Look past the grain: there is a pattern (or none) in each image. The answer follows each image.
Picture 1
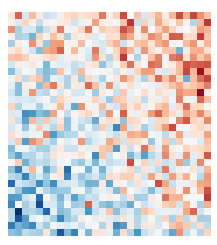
a smooth slope
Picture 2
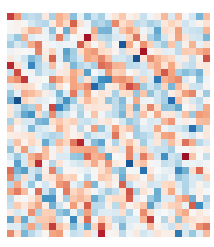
diagonal stripes
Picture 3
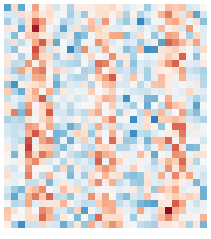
vertical stripes
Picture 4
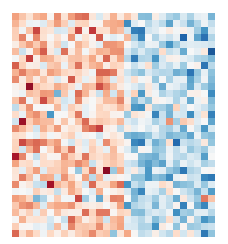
a sharp edge
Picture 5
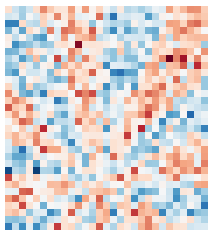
spokes from one point
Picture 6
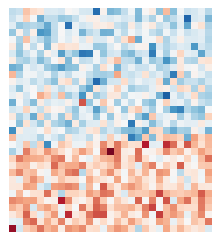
a sharp edge
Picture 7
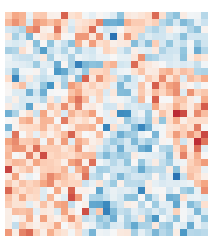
spokes from one point
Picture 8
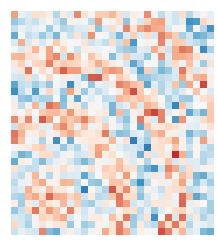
rings round one point
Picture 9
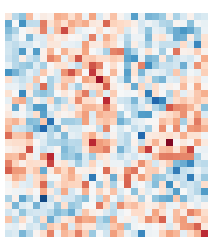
spokes from one point
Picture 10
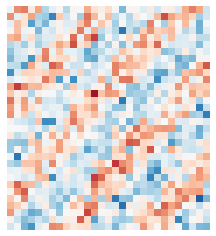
diagonal stripes
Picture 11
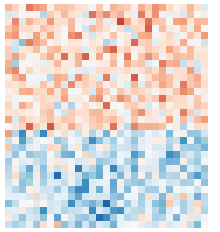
a sharp edge
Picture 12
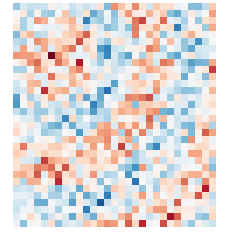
rings round one point
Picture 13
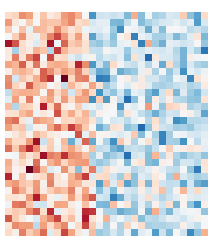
a sharp edge
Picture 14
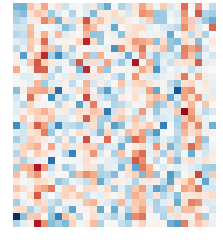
vertical stripes
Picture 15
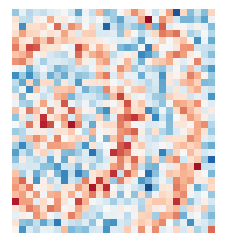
rings round one point
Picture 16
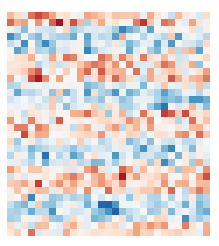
horizontal stripes
